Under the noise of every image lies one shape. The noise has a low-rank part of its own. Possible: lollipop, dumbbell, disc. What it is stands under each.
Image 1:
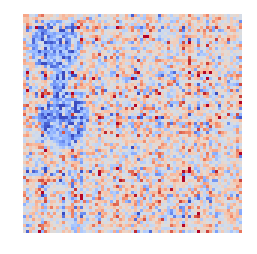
dumbbell
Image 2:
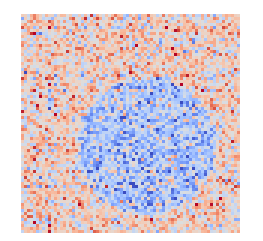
disc
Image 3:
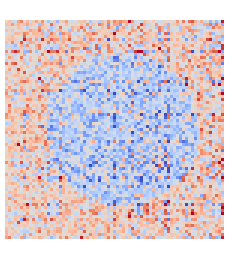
disc
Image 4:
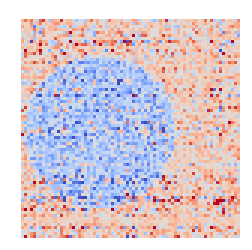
disc
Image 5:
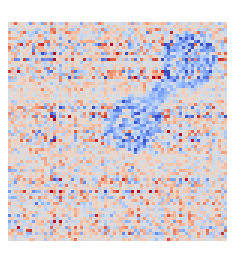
dumbbell
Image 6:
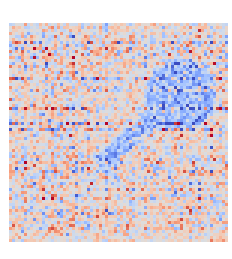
lollipop
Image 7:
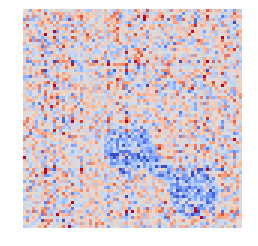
dumbbell
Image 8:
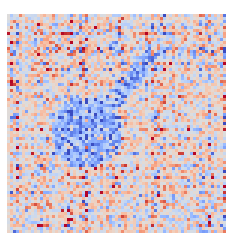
lollipop
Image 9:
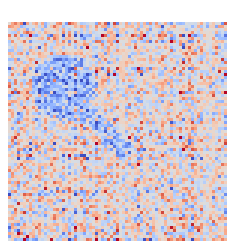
lollipop
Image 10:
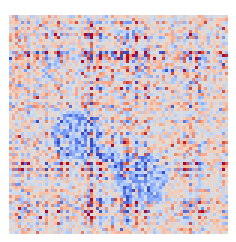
dumbbell
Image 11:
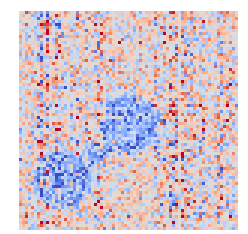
dumbbell
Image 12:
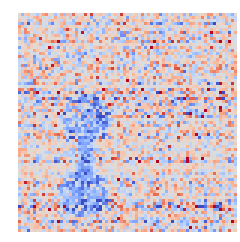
dumbbell
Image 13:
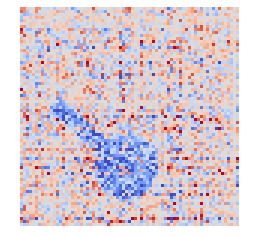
lollipop
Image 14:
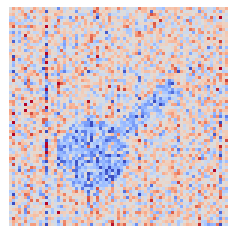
lollipop
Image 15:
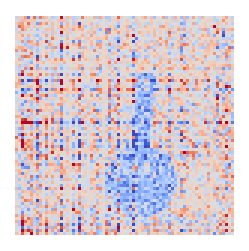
lollipop
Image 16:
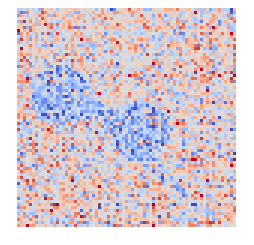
dumbbell
